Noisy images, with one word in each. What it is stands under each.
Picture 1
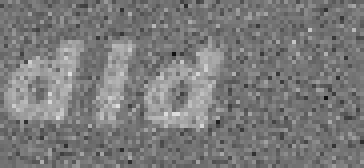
did
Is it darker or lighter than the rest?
lighter
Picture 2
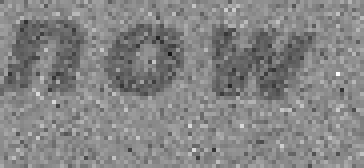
now
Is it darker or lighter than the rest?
darker
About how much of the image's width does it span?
nearly all
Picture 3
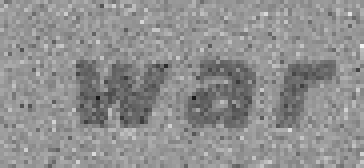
war
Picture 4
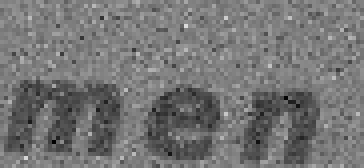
men
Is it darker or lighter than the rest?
darker
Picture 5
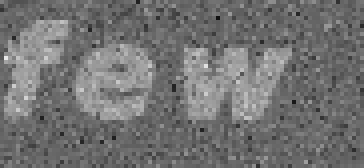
few
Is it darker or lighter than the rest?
lighter
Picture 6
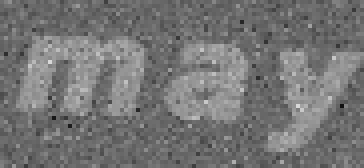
may
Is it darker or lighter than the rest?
lighter
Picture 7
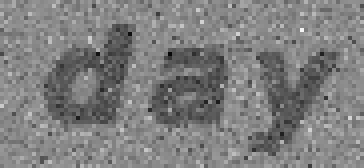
day
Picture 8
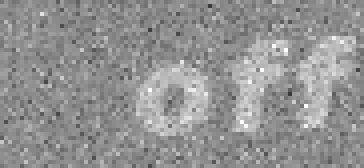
off
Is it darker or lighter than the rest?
lighter
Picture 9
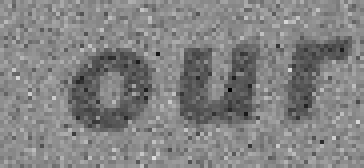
our
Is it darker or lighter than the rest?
darker
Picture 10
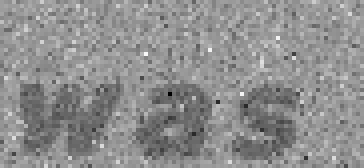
was
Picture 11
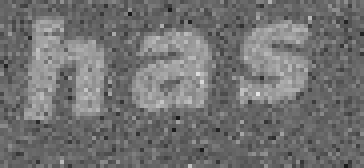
has
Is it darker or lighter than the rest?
lighter
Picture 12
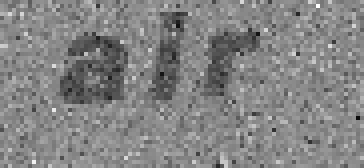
air
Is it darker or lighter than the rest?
darker
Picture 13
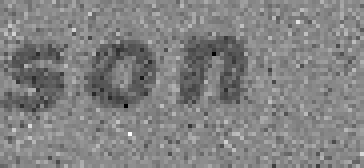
son
